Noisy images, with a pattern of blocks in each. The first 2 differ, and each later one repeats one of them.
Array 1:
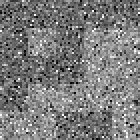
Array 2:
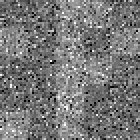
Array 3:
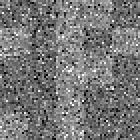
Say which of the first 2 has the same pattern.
2
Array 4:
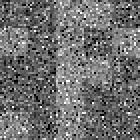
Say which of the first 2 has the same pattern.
2
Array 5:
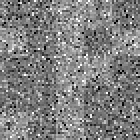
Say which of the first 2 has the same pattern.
2
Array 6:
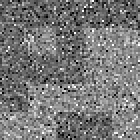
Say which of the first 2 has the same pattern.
1
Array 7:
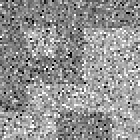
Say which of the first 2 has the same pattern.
1
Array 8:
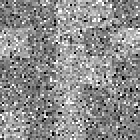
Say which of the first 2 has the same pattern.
2
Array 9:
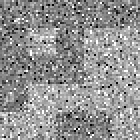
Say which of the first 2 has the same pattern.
1
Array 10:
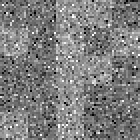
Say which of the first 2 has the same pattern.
2
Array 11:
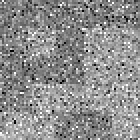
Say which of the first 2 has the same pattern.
1
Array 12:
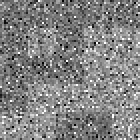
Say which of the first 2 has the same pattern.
1
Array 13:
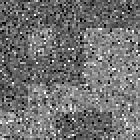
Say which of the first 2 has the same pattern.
1
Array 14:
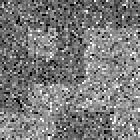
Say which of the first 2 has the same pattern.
1
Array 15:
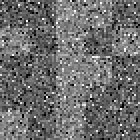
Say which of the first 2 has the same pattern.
2
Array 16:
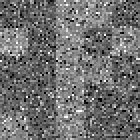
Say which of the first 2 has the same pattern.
2
